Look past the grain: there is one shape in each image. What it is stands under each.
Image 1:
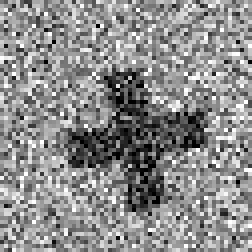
cross
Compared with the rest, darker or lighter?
darker
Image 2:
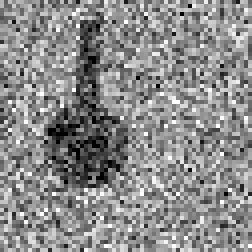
lollipop
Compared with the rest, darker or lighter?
darker
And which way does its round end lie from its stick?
down
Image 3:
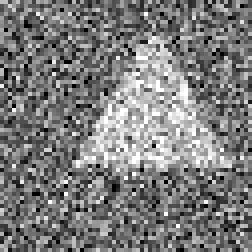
triangle
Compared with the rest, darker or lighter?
lighter
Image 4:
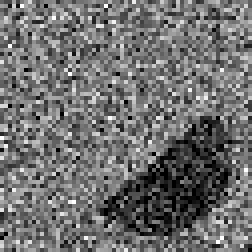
half disc
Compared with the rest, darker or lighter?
darker
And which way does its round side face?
down and right
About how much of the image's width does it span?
half
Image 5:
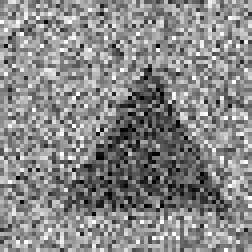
triangle
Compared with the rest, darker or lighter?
darker
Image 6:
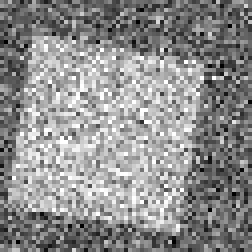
square
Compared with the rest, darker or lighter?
lighter
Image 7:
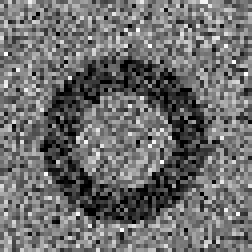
ring
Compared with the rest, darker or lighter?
darker
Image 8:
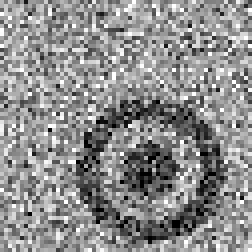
bullseye
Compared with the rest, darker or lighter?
darker
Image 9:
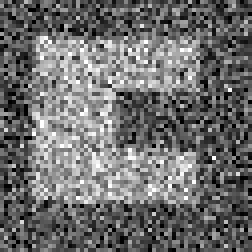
square with a notch
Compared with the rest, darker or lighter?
lighter
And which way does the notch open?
right
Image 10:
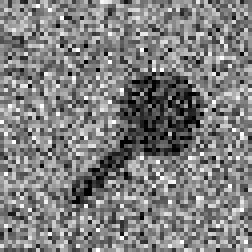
lollipop
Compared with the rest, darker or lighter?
darker
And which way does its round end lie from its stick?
up and right
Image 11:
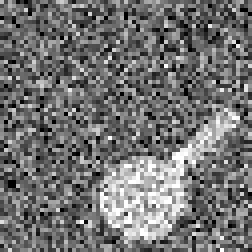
lollipop
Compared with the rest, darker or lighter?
lighter
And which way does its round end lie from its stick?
down and left
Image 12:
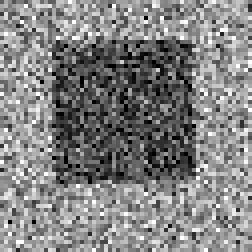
square
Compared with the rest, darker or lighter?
darker
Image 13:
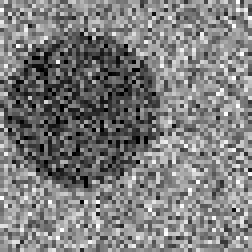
disc
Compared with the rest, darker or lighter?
darker
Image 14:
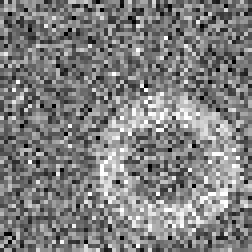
ring
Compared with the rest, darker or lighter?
lighter
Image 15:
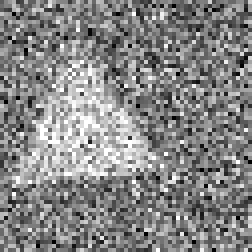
triangle
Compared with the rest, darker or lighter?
lighter
